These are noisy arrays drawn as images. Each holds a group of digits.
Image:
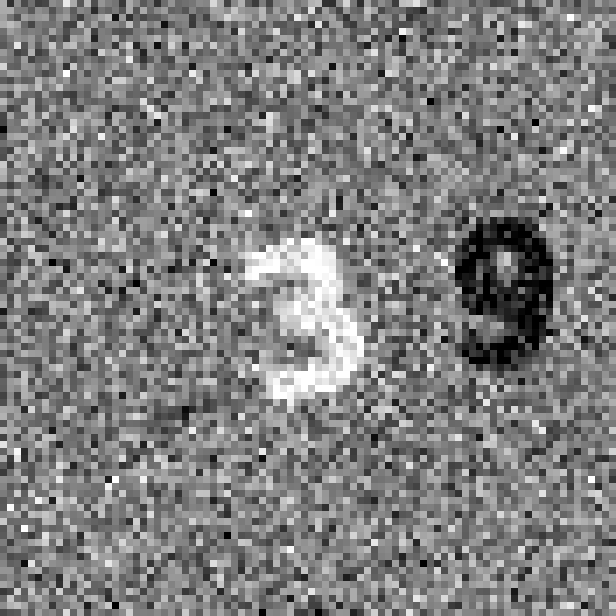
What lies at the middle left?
nothing
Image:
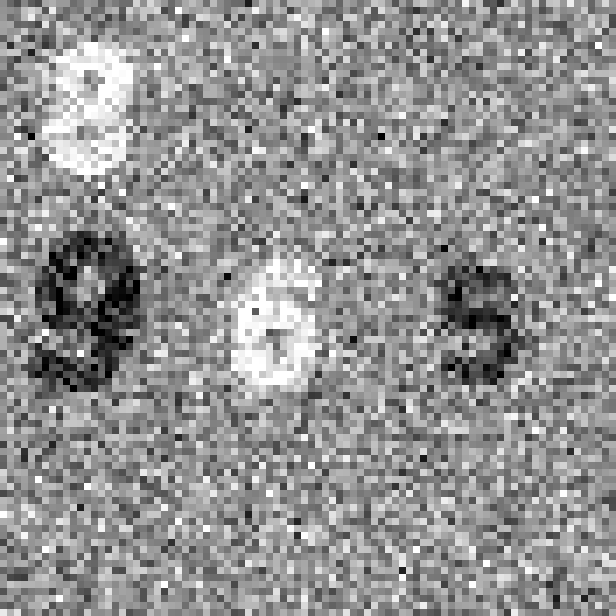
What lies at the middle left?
9
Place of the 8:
top left
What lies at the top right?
nothing
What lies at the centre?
6
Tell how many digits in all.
4
